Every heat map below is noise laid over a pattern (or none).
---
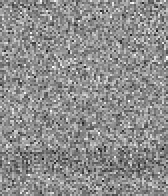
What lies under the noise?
one horizontal stripe
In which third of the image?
bottom
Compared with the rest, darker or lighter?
darker
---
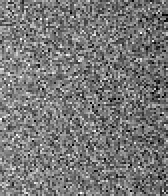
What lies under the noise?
a smooth slope
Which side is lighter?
left
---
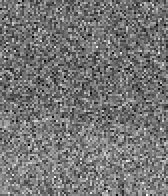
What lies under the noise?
a sharp edge
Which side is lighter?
bottom
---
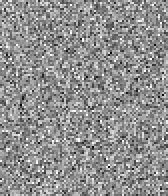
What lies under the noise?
only noise
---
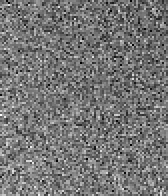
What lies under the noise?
a smooth slope
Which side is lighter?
bottom left
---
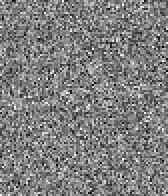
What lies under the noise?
only noise
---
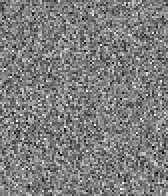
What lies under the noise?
only noise
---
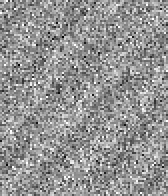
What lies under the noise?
diagonal stripes
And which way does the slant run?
bottom left to top right
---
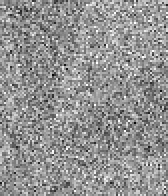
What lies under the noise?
spokes from one point
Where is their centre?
bottom left
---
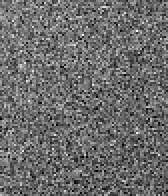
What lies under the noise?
a smooth slope
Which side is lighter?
top left
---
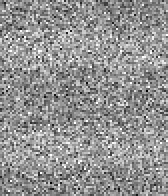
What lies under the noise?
horizontal stripes
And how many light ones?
2
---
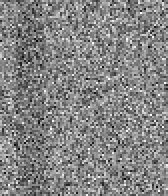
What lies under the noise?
one vertical stripe
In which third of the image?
left
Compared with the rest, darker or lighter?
darker
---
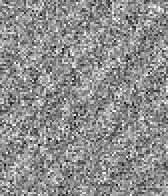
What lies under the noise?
diagonal stripes
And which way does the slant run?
bottom left to top right
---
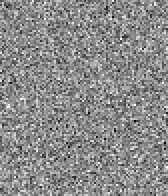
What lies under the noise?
only noise
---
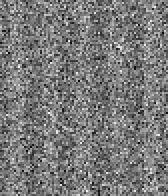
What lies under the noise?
vertical stripes
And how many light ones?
5
